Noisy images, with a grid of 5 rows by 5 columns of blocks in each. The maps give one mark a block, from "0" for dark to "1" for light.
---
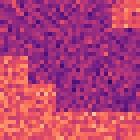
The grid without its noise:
0 0 0 0 1
0 0 0 0 0
1 0 0 0 0
1 1 0 0 0
1 1 1 1 1
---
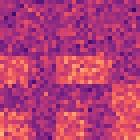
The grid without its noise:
0 0 0 0 0
0 0 0 0 0
1 0 1 1 0
0 0 0 0 1
1 0 1 0 1
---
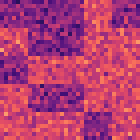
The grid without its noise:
0 0 0 1 0
1 0 0 1 1
0 1 1 1 1
1 0 0 1 1
1 1 1 0 1
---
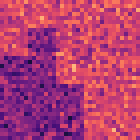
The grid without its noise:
1 1 1 1 1
1 0 1 1 1
0 0 1 1 1
0 0 0 1 1
0 0 0 1 1
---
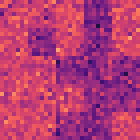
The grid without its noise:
1 1 1 0 1
1 0 1 0 1
1 1 0 0 0
1 1 1 0 0
1 1 0 0 1
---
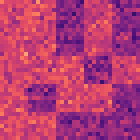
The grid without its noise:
1 1 0 1 0
1 1 0 1 0
1 1 1 0 1
1 0 1 1 0
1 1 0 0 0
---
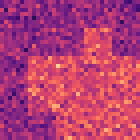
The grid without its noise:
0 0 0 0 0
0 0 0 1 0
0 1 1 1 1
0 1 1 1 1
0 0 1 1 1
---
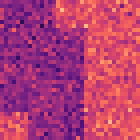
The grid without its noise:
0 0 1 1 1
0 0 0 1 1
0 0 0 1 1
0 0 0 1 1
1 0 0 1 1
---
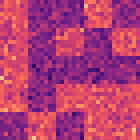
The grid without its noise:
1 0 0 1 0
1 0 1 0 1
1 0 0 0 0
1 0 1 1 1
0 1 0 1 1
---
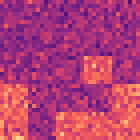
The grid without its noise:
0 0 0 0 0
0 0 0 0 0
0 0 0 1 0
1 0 0 0 1
1 0 1 1 1
